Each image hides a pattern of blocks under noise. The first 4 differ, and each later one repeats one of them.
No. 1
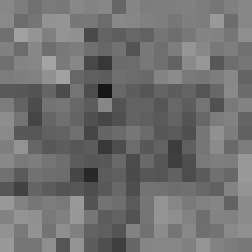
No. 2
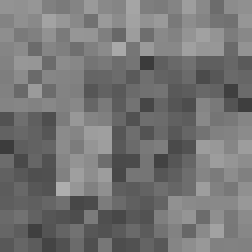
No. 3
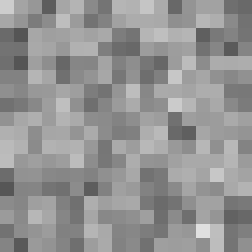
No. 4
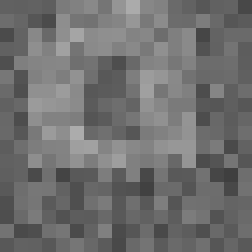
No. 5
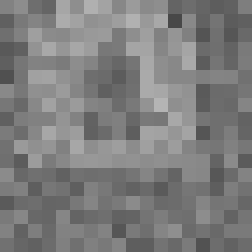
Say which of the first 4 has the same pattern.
4
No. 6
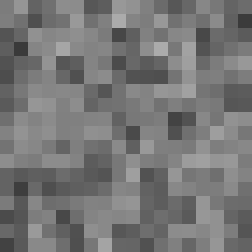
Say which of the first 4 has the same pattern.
3
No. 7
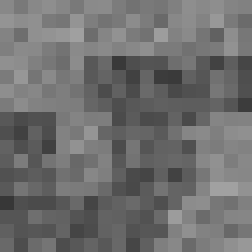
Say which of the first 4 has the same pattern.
2
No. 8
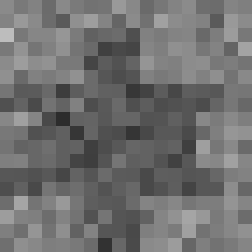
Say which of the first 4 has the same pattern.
1
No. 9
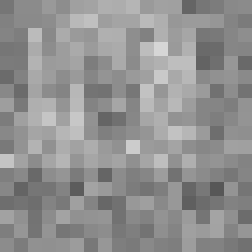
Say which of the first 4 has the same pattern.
4
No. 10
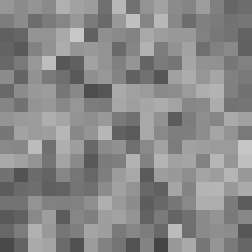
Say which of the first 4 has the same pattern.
3
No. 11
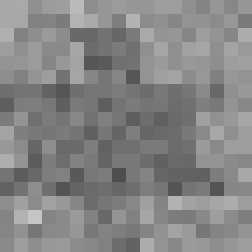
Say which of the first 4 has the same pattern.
1
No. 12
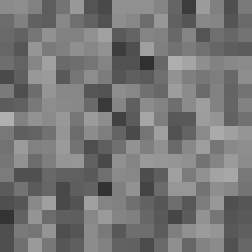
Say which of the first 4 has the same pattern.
3
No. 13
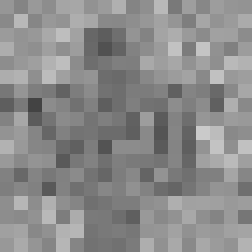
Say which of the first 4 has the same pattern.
1
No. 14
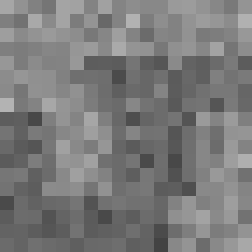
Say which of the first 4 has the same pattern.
2
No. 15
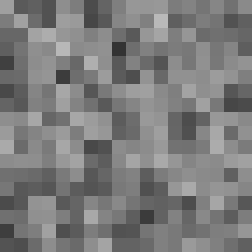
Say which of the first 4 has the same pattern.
3
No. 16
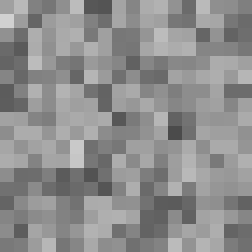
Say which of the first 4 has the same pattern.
3
